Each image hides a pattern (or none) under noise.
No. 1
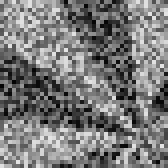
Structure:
spokes from one point
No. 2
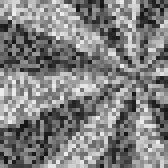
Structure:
spokes from one point
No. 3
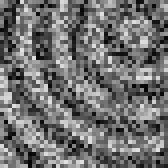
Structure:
rings round one point
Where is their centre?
top right
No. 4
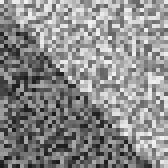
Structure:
a sharp edge
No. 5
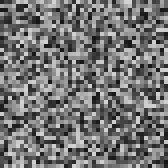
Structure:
only noise
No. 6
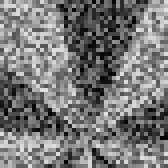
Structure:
spokes from one point
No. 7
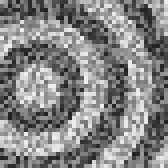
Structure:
rings round one point
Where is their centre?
middle left
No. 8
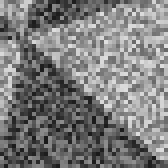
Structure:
spokes from one point
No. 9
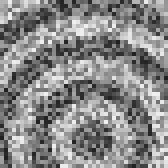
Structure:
rings round one point
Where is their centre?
bottom middle
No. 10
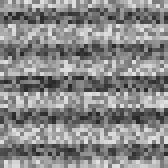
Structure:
horizontal stripes
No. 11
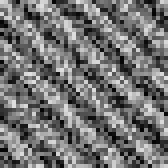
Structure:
diagonal stripes
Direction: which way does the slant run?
top left to bottom right
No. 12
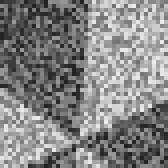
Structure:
spokes from one point
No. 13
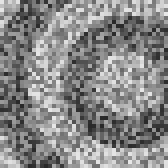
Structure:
rings round one point
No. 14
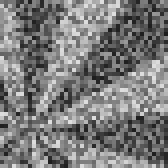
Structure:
spokes from one point
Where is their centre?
bottom left
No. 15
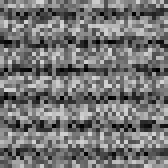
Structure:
horizontal stripes
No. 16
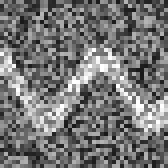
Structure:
a wavy band
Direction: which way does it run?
left to right
